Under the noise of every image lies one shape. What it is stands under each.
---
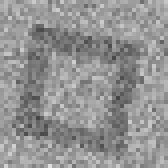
dark square frame
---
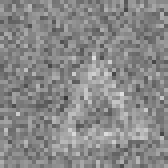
light triangle frame
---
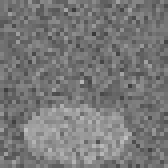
light ellipse
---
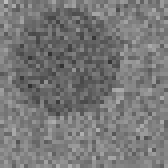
dark disc
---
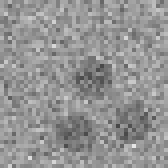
dark three dots
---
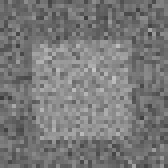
light square
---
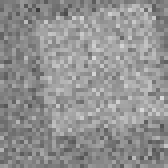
light square
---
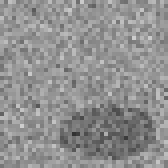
dark ellipse
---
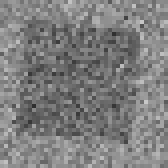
dark square
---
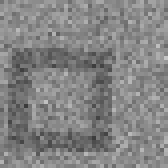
dark square frame
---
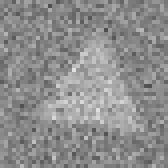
light triangle
